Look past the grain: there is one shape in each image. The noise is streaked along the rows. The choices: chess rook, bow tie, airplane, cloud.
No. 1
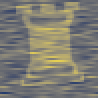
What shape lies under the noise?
chess rook
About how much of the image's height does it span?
nearly all
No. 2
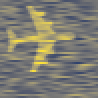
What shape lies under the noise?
airplane
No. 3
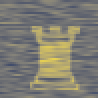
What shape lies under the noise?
chess rook
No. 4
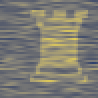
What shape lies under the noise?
chess rook
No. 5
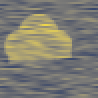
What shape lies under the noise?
cloud
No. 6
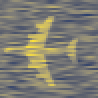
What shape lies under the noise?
airplane
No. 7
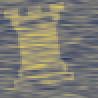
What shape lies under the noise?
chess rook
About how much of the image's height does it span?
nearly all
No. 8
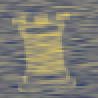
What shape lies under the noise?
chess rook
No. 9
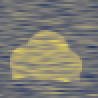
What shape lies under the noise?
cloud
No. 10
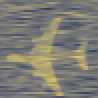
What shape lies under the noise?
airplane
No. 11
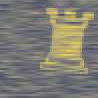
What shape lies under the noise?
chess rook
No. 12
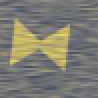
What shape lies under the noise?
bow tie
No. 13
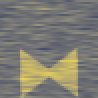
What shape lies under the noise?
bow tie
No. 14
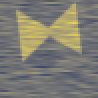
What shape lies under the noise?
bow tie
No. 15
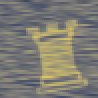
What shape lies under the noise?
chess rook
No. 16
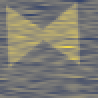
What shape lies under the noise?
bow tie
